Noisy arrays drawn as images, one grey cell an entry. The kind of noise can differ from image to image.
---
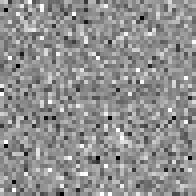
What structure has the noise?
heavy tails
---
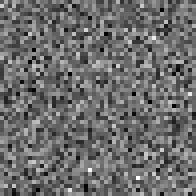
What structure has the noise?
independent entries
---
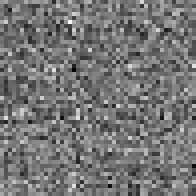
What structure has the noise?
low rank plus noise
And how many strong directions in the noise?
five to eight
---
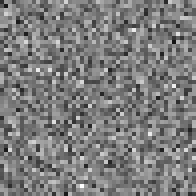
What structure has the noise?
independent entries
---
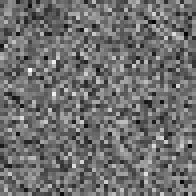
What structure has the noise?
independent entries
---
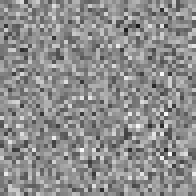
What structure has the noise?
low rank plus noise
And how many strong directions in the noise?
two
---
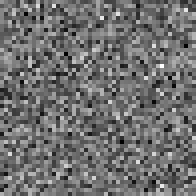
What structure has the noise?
independent entries
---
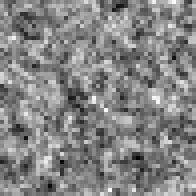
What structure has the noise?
blotchy
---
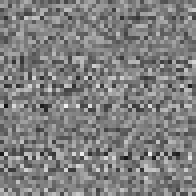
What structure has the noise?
rows of uneven size
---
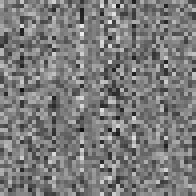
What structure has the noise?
columns of uneven size
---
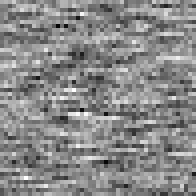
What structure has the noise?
streaked along the rows
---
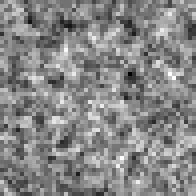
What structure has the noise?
blotchy
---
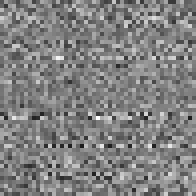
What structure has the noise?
rows of uneven size
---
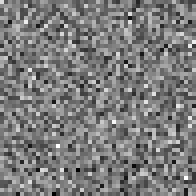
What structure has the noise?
independent entries
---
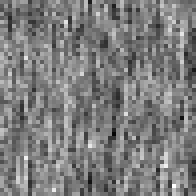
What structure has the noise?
streaked along the columns
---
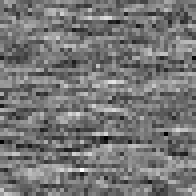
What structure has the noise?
streaked along the rows
